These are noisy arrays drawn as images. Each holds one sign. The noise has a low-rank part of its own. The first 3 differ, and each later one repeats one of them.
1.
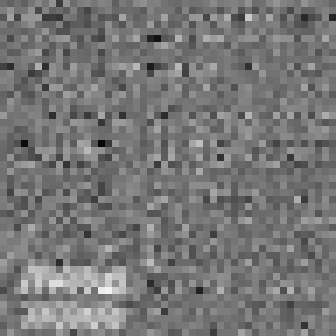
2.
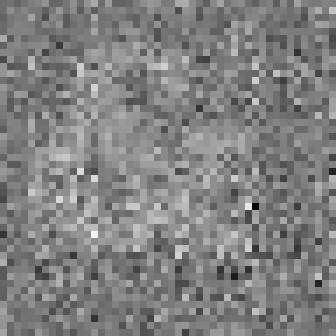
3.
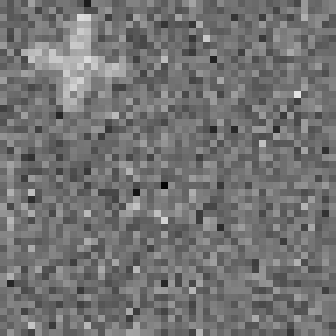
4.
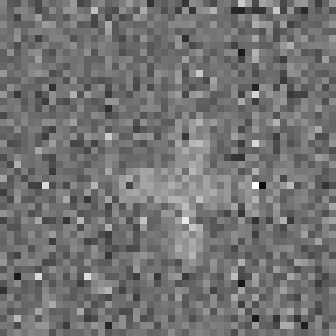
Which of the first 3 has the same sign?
3
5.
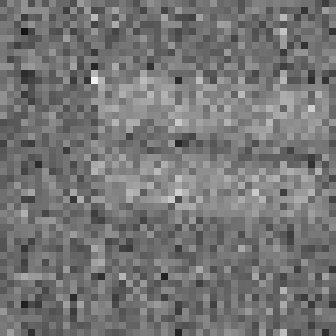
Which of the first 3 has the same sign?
1
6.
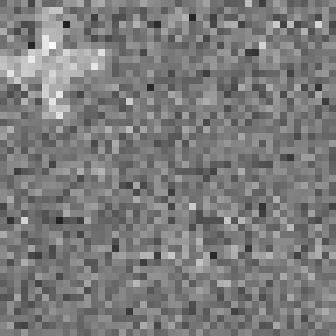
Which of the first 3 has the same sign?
3
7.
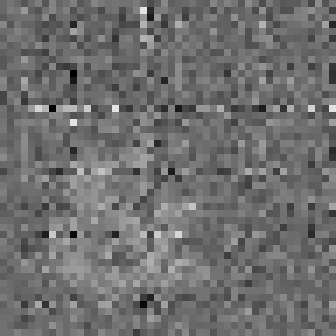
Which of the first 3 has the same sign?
2
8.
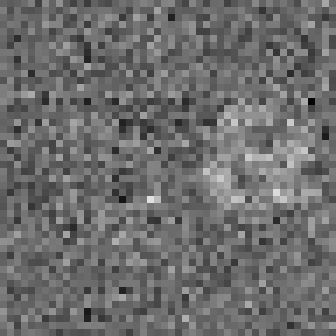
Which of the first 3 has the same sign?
2
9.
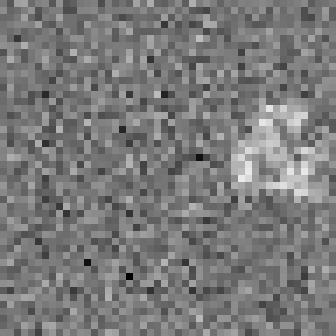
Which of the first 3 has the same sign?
2
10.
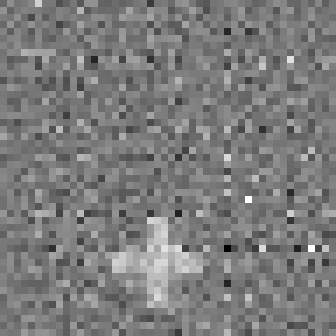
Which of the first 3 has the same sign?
3
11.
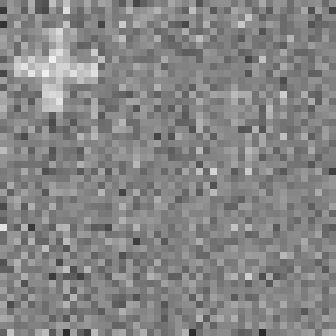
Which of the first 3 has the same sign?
3
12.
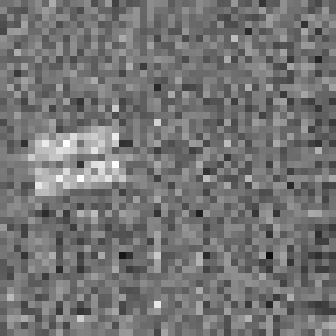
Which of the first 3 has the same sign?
1
